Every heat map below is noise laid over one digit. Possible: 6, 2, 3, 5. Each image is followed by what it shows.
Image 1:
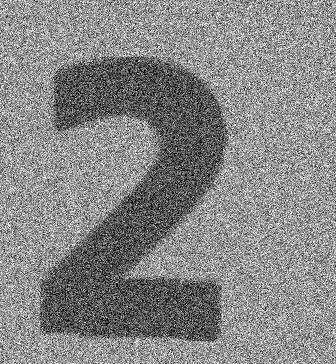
2
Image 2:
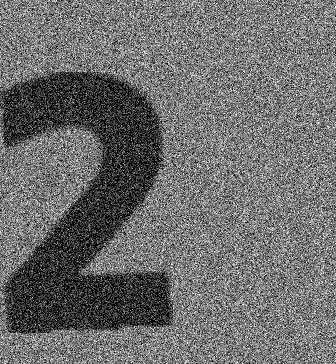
2
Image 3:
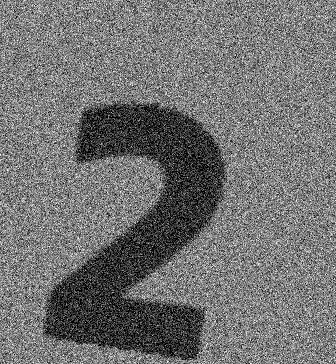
2
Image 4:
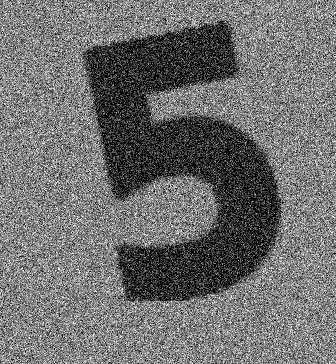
5
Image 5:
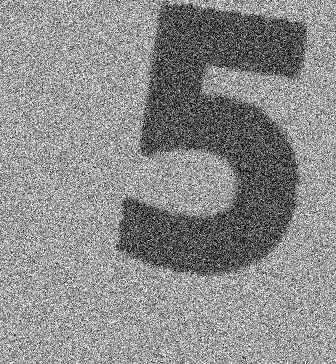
5
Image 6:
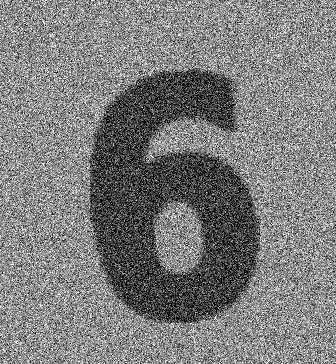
6
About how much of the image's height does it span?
two thirds
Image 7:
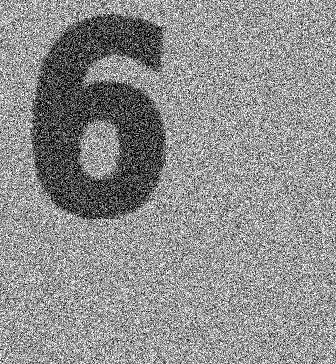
6
